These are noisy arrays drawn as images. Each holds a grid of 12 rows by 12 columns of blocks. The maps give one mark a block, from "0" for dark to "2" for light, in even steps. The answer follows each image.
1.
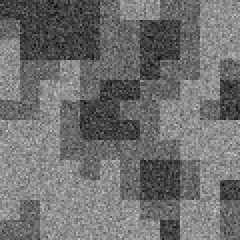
0 0 0 0 0 1 2 2 1 1 2 2
1 0 0 0 0 1 1 0 0 1 2 2
2 0 0 0 0 1 1 0 0 1 2 2
2 1 1 2 1 1 1 0 1 1 2 1
2 1 2 2 1 0 0 1 1 2 2 0
1 1 2 1 0 0 1 1 2 2 1 0
2 2 2 1 0 0 0 1 2 2 2 2
2 2 2 1 1 1 1 1 1 2 2 2
2 2 2 2 1 2 1 0 0 1 2 2
2 2 2 2 2 2 1 0 0 1 2 0
2 1 2 2 2 2 2 1 1 2 2 1
1 1 2 2 2 2 2 2 0 2 2 1
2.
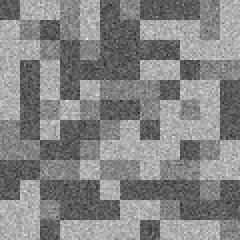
0 2 2 1 2 0 1 0 0 0 1 2
2 1 0 1 2 0 0 2 2 2 1 2
2 2 1 0 1 0 0 0 0 2 2 2
2 0 2 0 0 0 0 2 2 0 1 1
2 0 2 0 2 1 1 1 0 2 2 0
2 0 1 2 1 0 0 1 2 1 2 0
1 0 2 0 0 1 2 0 2 2 2 0
1 1 0 0 1 2 2 2 2 0 1 2
0 0 1 1 2 1 1 2 1 1 2 2
0 2 0 0 0 2 0 0 0 0 1 0
2 2 1 0 0 0 2 2 1 0 0 0
2 2 0 2 2 2 2 0 2 2 2 1
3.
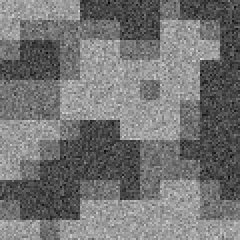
2 2 2 2 0 0 0 0 1 0 0 0
2 1 1 1 1 1 0 0 2 2 1 0
1 0 0 1 2 2 1 1 2 2 2 0
0 0 0 1 2 2 2 2 2 2 0 0
1 1 1 2 2 2 2 1 2 2 0 0
1 1 1 2 2 2 2 2 2 1 0 0
2 2 2 1 0 0 2 2 2 1 0 0
2 2 1 0 0 0 0 1 1 0 0 0
2 1 0 0 0 0 0 1 1 1 0 0
0 0 0 0 1 1 0 1 2 2 1 0
1 0 0 0 2 2 2 2 2 2 1 1
2 2 1 2 2 2 2 2 2 2 2 2
